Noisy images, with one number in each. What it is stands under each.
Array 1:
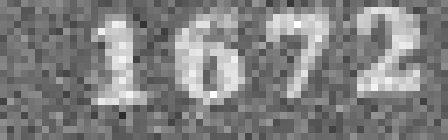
1672
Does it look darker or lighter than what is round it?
lighter
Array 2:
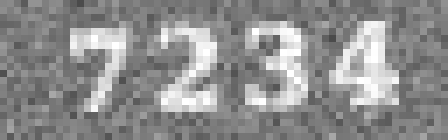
7234
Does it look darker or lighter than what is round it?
lighter
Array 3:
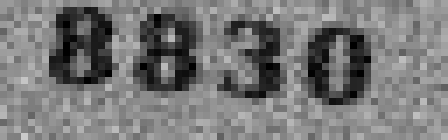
8830
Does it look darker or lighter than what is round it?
darker
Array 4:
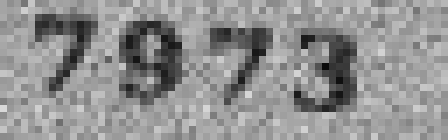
7973
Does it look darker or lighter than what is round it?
darker
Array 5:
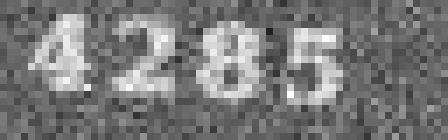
4285
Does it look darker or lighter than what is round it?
lighter
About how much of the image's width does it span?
two thirds
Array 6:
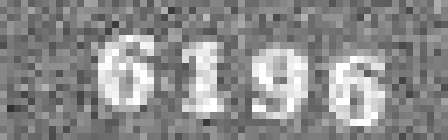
6196
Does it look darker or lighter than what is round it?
lighter
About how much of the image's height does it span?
two thirds
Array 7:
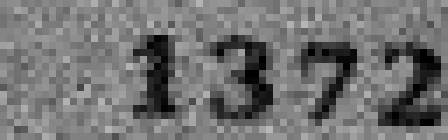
1372
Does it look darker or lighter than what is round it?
darker
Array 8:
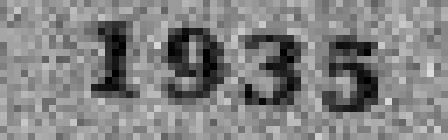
1935
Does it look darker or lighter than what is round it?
darker
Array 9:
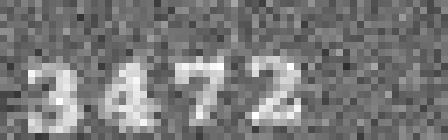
3472
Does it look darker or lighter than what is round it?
lighter
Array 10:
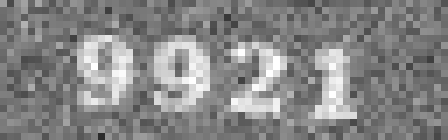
9921
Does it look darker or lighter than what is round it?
lighter
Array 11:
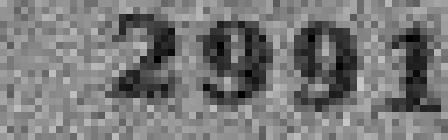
2991
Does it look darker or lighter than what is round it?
darker
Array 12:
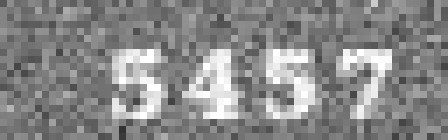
5457
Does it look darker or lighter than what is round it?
lighter
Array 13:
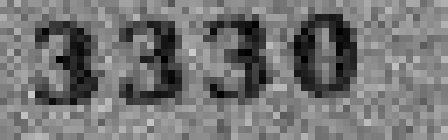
3330
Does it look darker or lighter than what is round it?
darker
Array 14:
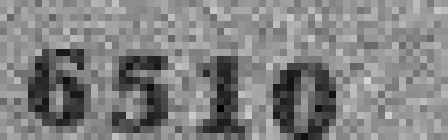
6510
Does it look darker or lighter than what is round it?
darker
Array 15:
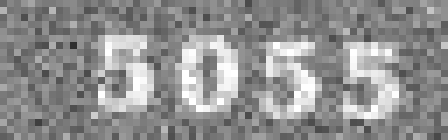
5055
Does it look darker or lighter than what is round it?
lighter
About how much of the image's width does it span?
two thirds
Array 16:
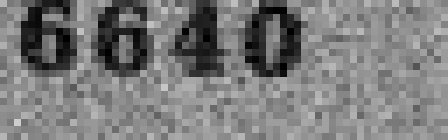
6640
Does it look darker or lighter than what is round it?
darker
